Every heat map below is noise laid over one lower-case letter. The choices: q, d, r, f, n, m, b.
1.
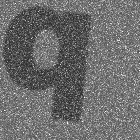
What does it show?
dark q
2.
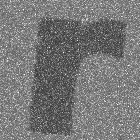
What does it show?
dark r
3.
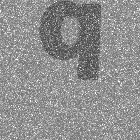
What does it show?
dark q
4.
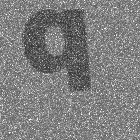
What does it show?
dark q
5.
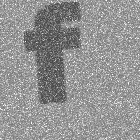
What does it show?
dark f
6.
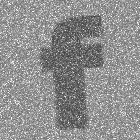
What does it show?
dark f
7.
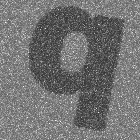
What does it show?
dark q
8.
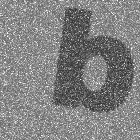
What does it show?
dark b
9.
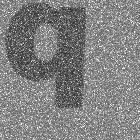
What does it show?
dark q
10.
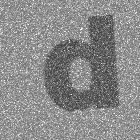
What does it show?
dark d
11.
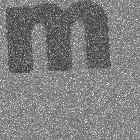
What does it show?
dark m
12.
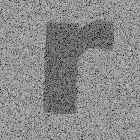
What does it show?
dark r
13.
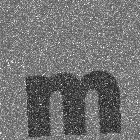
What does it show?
dark m
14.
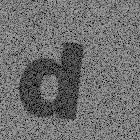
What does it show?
dark d
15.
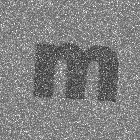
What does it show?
dark m
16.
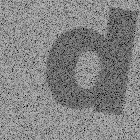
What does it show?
dark d
